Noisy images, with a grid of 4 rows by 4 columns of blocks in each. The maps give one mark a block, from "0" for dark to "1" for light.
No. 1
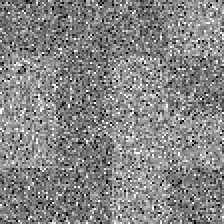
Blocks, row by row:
0 0 0 1
1 0 1 0
1 0 1 1
0 0 1 0
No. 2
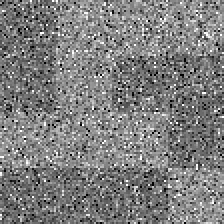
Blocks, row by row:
0 1 1 1
0 1 0 0
1 1 1 0
0 0 0 1
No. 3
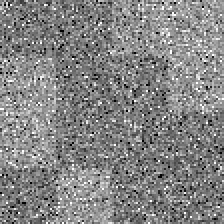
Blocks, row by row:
0 0 1 1
1 0 0 1
1 0 0 0
0 1 0 0
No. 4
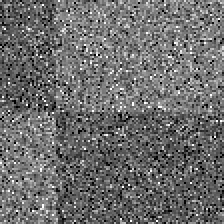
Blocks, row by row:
0 1 1 1
0 1 1 1
1 0 0 0
1 0 0 0
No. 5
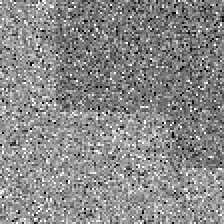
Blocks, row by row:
1 0 0 0
1 0 0 0
1 1 1 0
1 1 1 1
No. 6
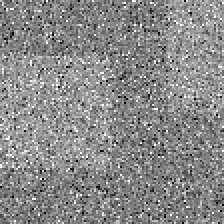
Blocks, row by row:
0 0 0 1
1 1 0 1
1 1 0 0
0 0 0 0
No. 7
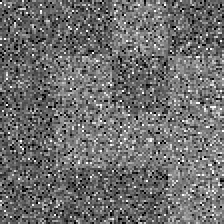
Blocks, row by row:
0 0 1 0
0 1 0 1
0 1 1 1
0 0 0 1
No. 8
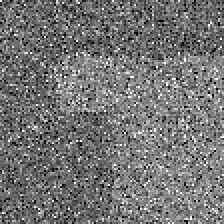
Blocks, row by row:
0 0 0 0
0 1 1 1
0 0 1 1
0 0 1 1
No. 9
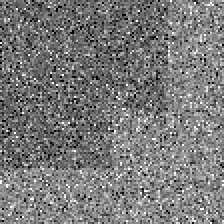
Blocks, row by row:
0 0 0 1
0 0 0 1
0 0 1 1
1 1 1 1
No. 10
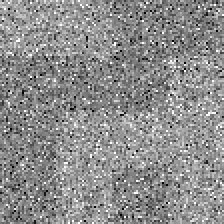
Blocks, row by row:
1 1 0 0
0 0 0 1
0 1 1 1
0 1 0 1
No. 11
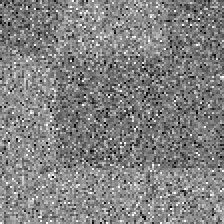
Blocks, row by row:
0 1 1 0
1 0 0 0
1 0 0 0
1 1 1 1
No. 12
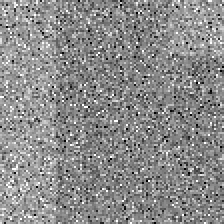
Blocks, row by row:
1 0 0 1
1 0 0 0
1 0 0 0
1 0 0 0
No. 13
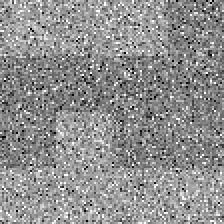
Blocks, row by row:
1 1 1 0
0 0 0 0
0 1 0 0
1 1 1 1
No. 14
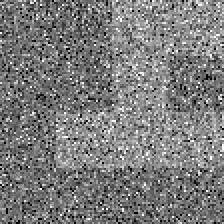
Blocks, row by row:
0 0 1 1
0 0 1 0
0 1 1 1
0 0 0 0
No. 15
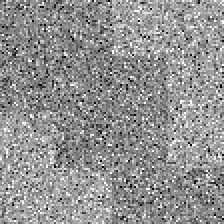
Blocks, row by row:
0 0 1 1
0 0 0 1
1 0 0 1
1 1 0 0
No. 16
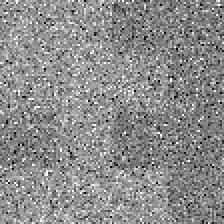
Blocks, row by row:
1 1 0 0
1 1 1 0
0 1 0 0
1 1 1 0
